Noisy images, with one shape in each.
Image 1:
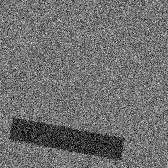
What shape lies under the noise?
bar
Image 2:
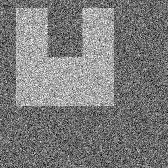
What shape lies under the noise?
square with a notch
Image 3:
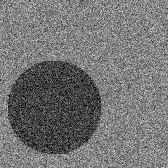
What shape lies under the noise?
disc
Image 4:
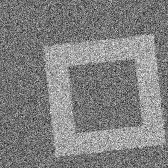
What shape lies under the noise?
square frame
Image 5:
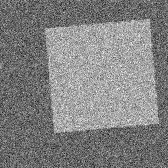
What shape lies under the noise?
square
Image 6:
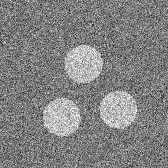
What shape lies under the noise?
three dots
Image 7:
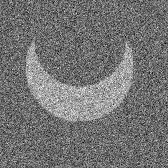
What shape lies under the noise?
crescent
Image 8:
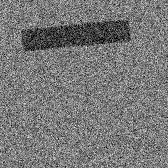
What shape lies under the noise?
bar
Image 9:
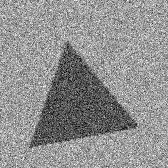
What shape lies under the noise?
triangle
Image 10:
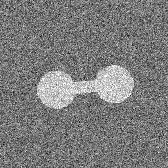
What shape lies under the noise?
dumbbell
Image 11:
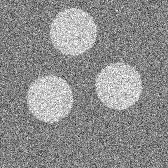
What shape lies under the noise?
three dots
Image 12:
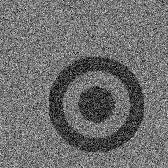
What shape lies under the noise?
bullseye
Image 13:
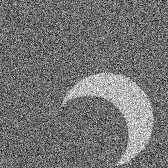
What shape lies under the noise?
crescent
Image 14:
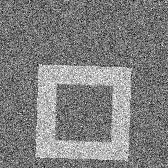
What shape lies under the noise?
square frame
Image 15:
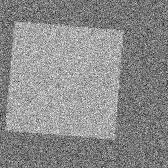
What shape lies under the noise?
square
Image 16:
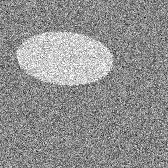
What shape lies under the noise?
ellipse
